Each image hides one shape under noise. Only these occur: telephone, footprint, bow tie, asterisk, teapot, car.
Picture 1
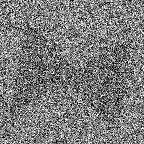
bow tie
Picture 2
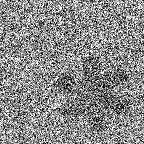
asterisk
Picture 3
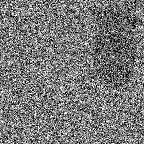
footprint
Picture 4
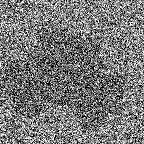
car
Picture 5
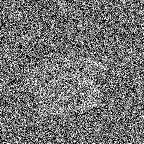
telephone
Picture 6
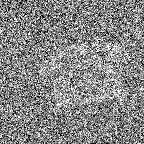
telephone
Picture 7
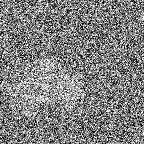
car
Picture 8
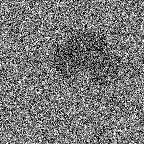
car
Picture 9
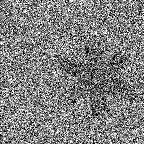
asterisk
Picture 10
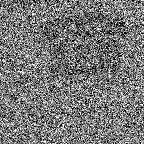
telephone
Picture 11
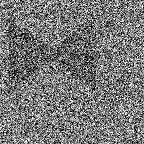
bow tie
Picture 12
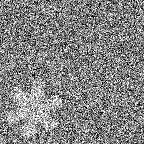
asterisk
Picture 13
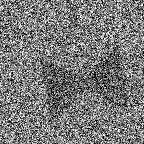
bow tie
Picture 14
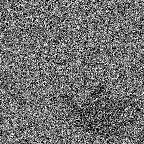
teapot
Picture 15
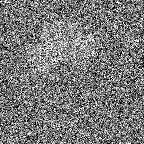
car
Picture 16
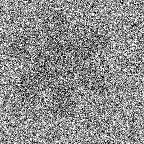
asterisk
